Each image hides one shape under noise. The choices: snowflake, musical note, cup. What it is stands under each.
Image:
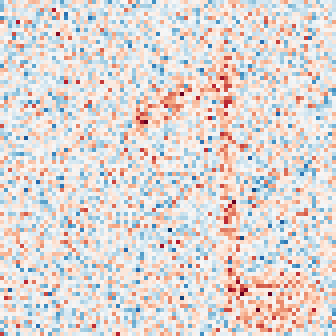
red musical note
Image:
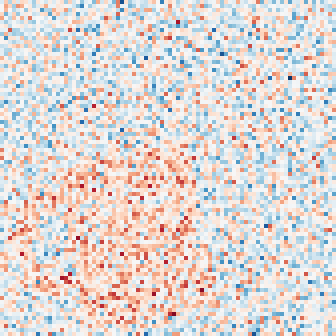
red cup
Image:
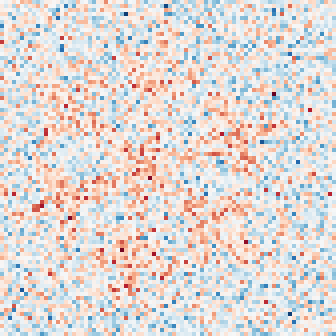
red snowflake
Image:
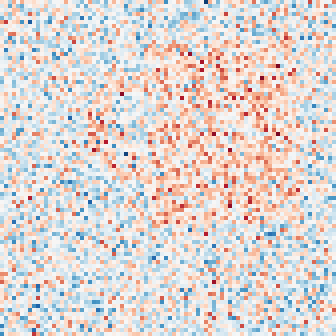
red cup
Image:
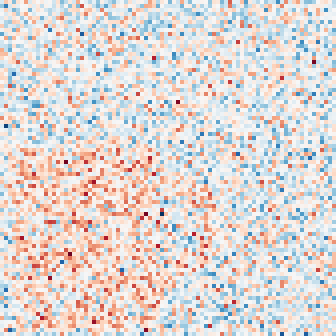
red cup
